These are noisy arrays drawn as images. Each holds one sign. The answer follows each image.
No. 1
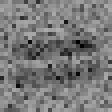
dark equals sign
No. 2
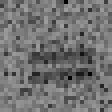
dark equals sign
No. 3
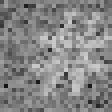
light hash sign
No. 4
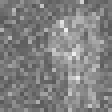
light pilcrow
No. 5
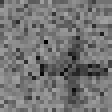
dark plus sign
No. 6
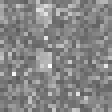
light colon
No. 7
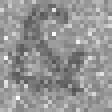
dark ampersand
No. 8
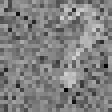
light question mark
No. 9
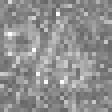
light percent sign
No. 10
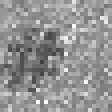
dark hash sign
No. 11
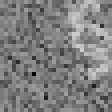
light section sign
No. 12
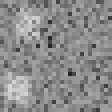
light colon
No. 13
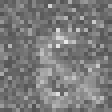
light ampersand
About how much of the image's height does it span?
two thirds
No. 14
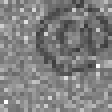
dark at sign
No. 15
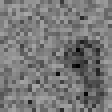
dark pilcrow
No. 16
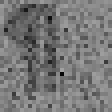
dark pilcrow
